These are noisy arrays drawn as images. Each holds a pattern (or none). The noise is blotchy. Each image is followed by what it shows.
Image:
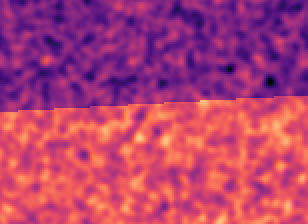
a sharp edge
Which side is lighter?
bottom
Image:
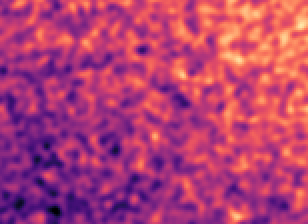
a smooth slope
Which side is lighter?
top right
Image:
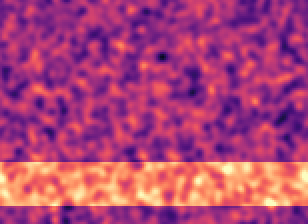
one horizontal stripe
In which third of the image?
bottom
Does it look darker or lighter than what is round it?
lighter
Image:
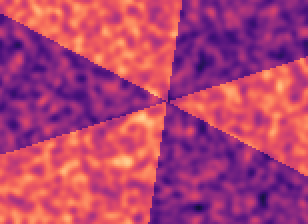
spokes from one point
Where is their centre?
centre
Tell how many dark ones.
3
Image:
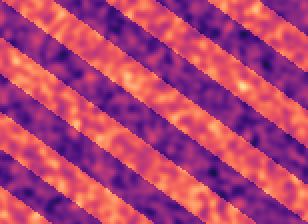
diagonal stripes
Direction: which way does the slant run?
top left to bottom right
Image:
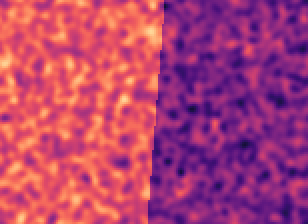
a sharp edge
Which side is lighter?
left
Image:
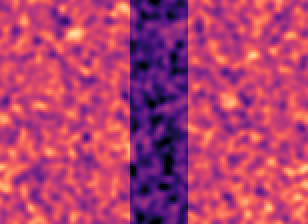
one vertical stripe
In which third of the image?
middle
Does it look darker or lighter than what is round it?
darker
